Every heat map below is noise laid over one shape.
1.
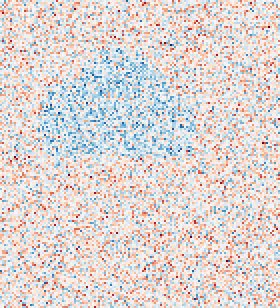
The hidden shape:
cloud
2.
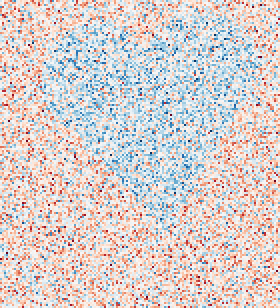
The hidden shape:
heart
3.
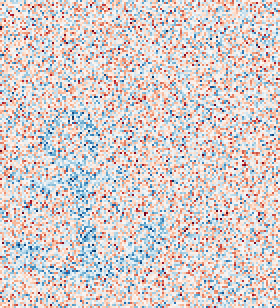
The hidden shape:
anchor
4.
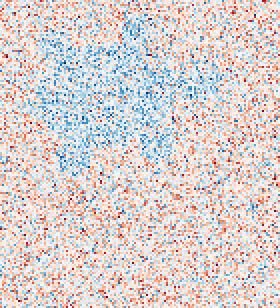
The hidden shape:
turtle
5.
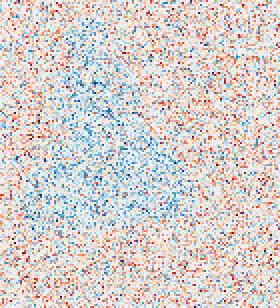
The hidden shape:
chess pawn
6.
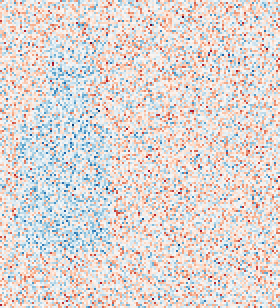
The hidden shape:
bottle
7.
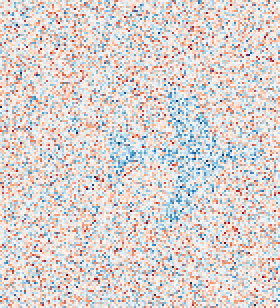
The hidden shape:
airplane
